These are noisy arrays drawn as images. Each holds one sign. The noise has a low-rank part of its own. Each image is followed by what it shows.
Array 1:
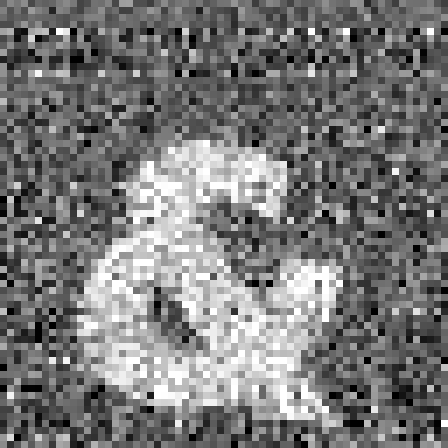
ampersand
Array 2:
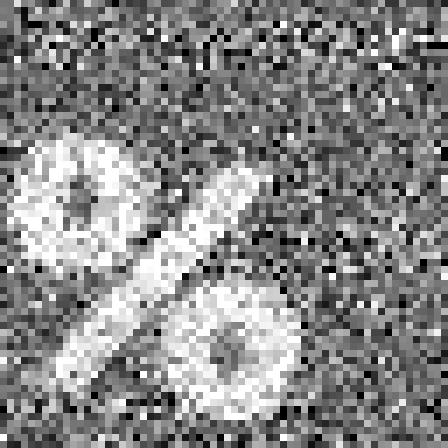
percent sign
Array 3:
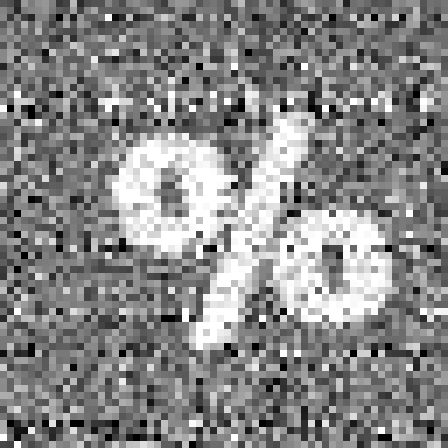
percent sign
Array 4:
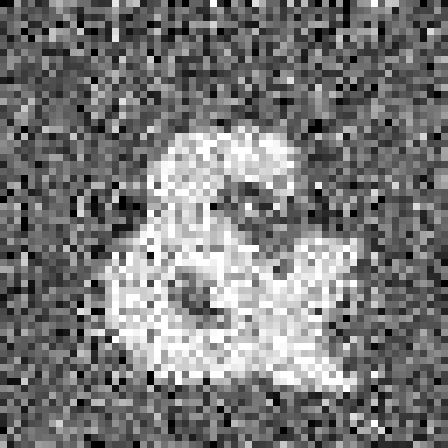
ampersand
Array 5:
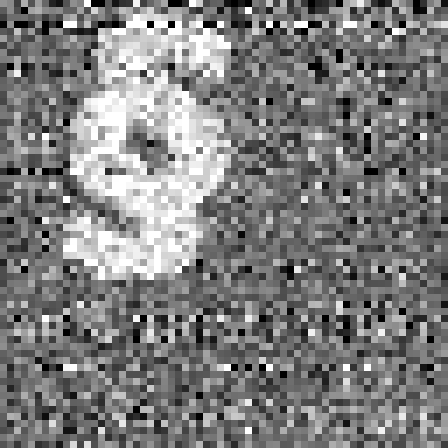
section sign
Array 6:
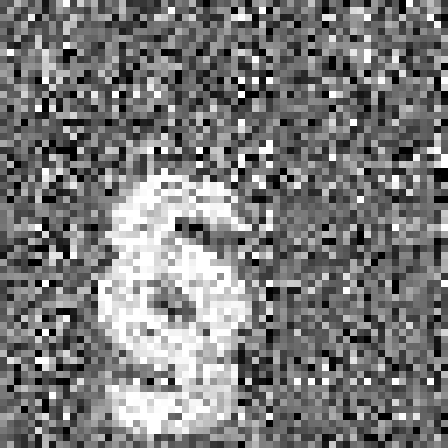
section sign
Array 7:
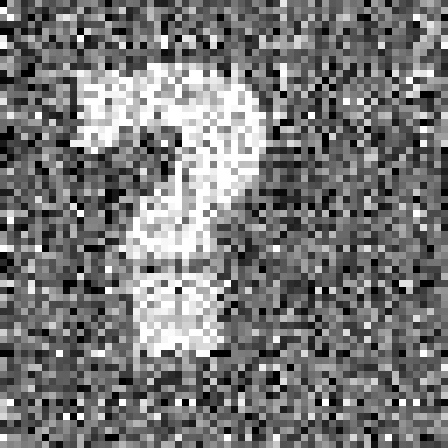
question mark
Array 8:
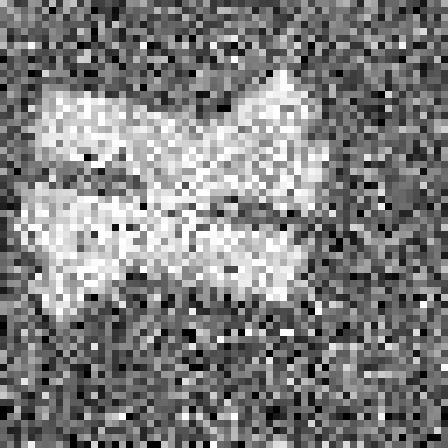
not-equal sign
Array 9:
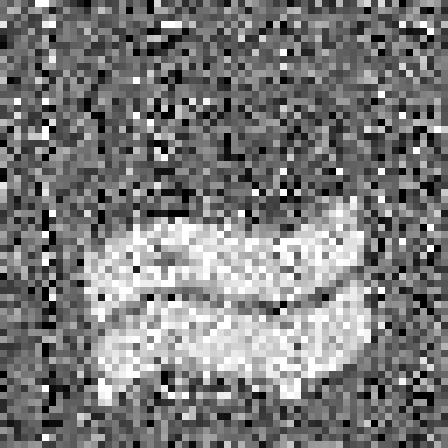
approximately sign
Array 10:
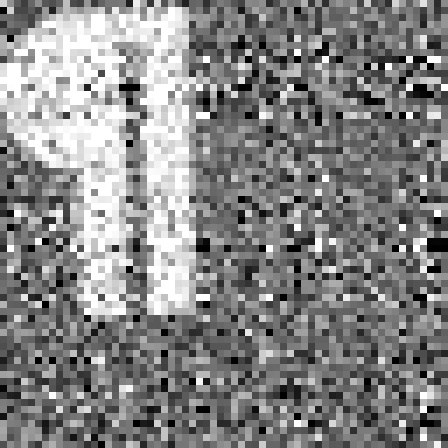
pilcrow
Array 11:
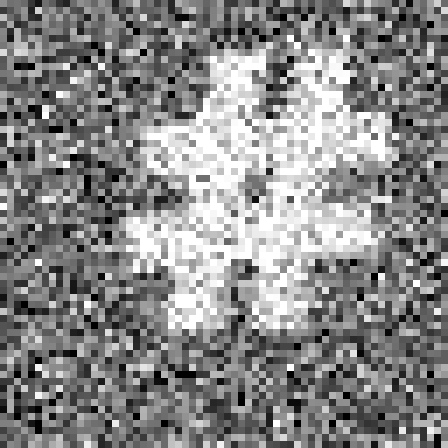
hash sign
